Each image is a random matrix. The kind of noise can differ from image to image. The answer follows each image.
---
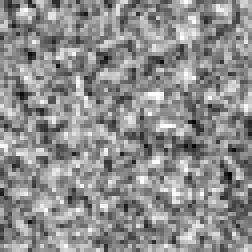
blotchy
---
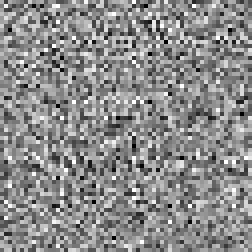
low rank plus noise
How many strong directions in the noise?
five to eight
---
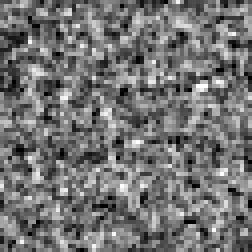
blotchy
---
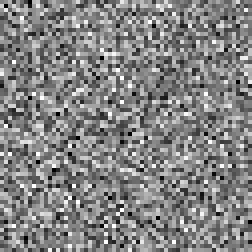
independent entries
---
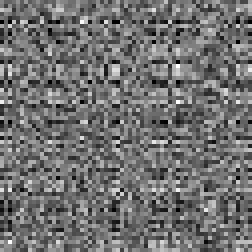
low rank plus noise
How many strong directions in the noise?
one
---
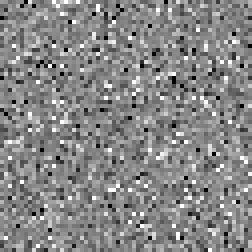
heavy tails
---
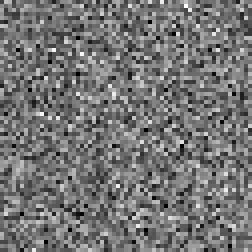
independent entries
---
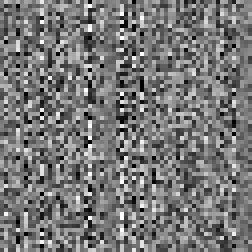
columns of uneven size
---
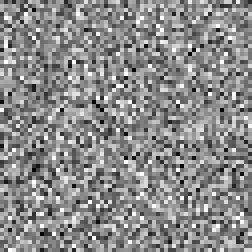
independent entries
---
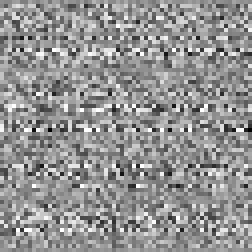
rows of uneven size
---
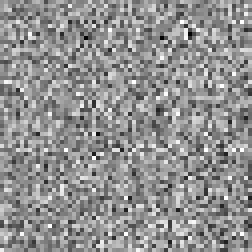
low rank plus noise
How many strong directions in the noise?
five to eight
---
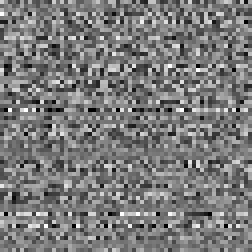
rows of uneven size
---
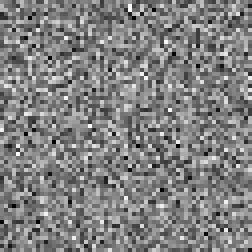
independent entries
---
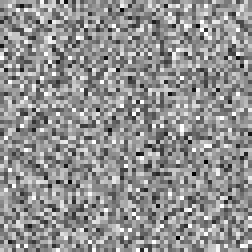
independent entries
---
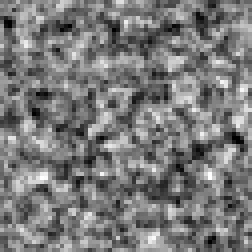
blotchy
